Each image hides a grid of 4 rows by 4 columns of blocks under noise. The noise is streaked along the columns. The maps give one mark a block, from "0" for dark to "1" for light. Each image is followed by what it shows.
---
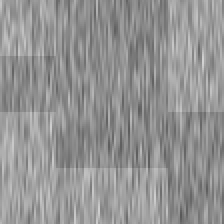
1001
0001
1000
1110
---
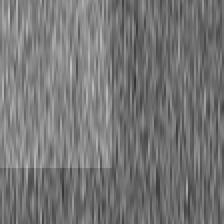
1100
1100
1100
0000
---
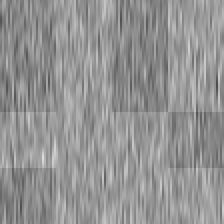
0101
0101
1110
0111
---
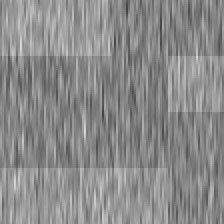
1100
0001
0000
1110
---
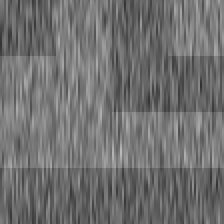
0101
1100
1111
0000
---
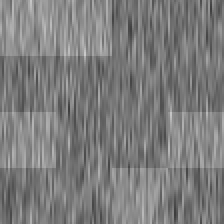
1100
0000
1001
0010
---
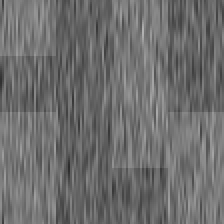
1010
0010
1011
1001
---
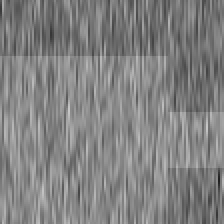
0000
1110
1111
1110
